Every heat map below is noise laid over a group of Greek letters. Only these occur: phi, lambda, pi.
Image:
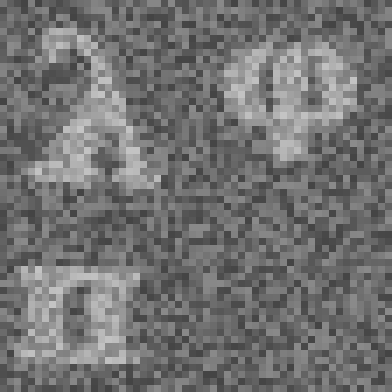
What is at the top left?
lambda
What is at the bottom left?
pi
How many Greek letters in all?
3
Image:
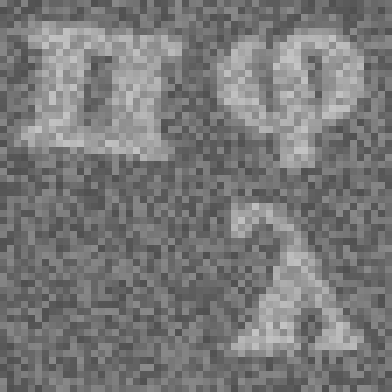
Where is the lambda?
bottom right
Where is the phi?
top right
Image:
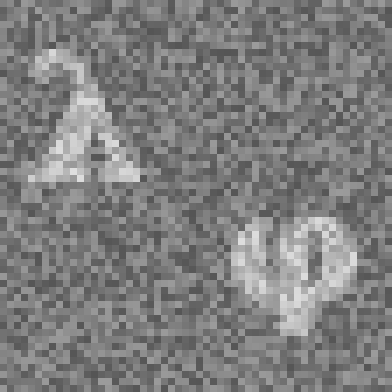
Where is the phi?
bottom right
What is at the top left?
lambda
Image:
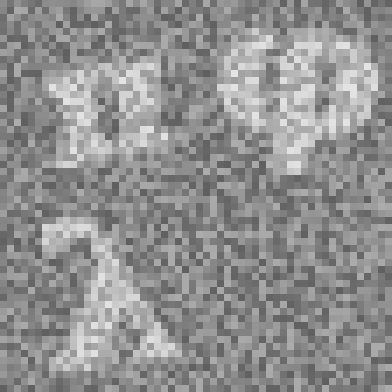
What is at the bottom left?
lambda
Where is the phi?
top right
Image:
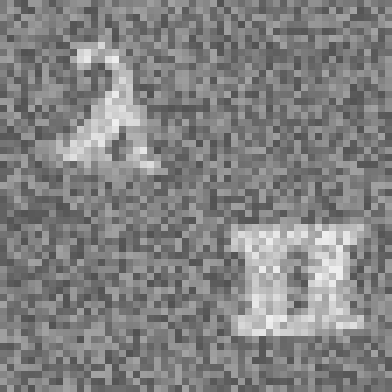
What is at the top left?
lambda
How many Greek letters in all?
2
